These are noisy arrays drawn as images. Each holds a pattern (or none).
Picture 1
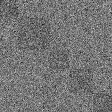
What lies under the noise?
blocks along the diagonal
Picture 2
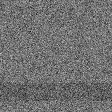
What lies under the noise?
one band of rows
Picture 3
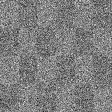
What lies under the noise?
a checkerboard
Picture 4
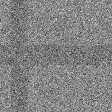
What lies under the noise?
bands of rows crossing bands of columns
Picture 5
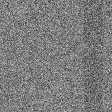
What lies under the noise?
one band of columns
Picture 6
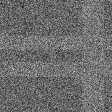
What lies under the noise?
bands of rows crossing bands of columns
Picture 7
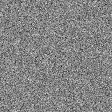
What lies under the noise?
only noise
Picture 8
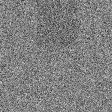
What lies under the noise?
one block
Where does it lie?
top middle
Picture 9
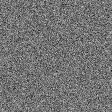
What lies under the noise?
only noise
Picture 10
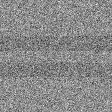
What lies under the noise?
bands of rows
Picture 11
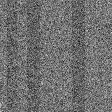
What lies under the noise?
bands of columns
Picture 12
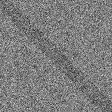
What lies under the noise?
a diagonal band
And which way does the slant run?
top left to bottom right
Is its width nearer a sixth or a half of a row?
a sixth
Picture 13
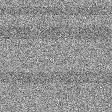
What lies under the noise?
bands of rows
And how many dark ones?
3
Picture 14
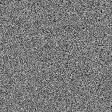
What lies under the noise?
only noise
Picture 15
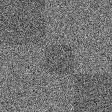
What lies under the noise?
blocks along the diagonal
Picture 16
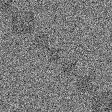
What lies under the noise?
blocks along the diagonal
